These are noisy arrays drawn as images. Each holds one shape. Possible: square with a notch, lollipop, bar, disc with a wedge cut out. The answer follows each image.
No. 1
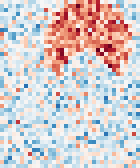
disc with a wedge cut out
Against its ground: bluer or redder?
redder
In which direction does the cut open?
down
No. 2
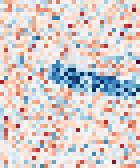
bar
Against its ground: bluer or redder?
bluer
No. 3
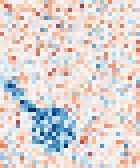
lollipop
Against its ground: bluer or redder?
bluer
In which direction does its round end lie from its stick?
down and right
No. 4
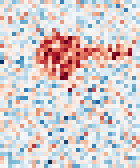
lollipop
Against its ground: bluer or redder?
redder
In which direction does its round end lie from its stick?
left
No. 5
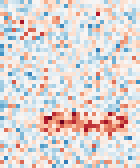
bar
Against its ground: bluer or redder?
redder
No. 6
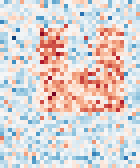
square with a notch
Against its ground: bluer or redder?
redder
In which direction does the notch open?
up
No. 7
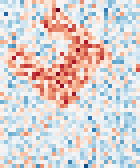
square with a notch
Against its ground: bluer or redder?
redder
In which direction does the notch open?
up and left
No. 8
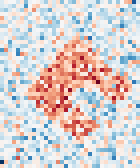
square with a notch
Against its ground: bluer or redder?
redder
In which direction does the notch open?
down and right
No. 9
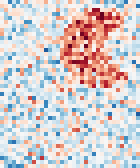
disc with a wedge cut out
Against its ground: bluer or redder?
redder
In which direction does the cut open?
right
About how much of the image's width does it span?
half
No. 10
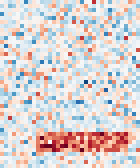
bar
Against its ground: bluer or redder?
redder
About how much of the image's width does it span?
two thirds
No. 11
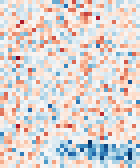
bar
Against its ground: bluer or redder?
bluer
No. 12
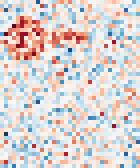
lollipop
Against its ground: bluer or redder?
redder
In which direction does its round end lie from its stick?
left
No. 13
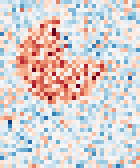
disc with a wedge cut out
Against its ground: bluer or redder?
redder
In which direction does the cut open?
up and right
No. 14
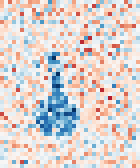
lollipop
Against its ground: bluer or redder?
bluer
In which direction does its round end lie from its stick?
down
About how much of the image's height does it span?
half
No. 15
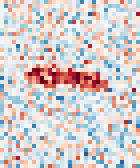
bar
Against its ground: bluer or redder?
redder
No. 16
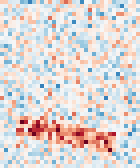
bar
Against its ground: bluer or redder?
redder
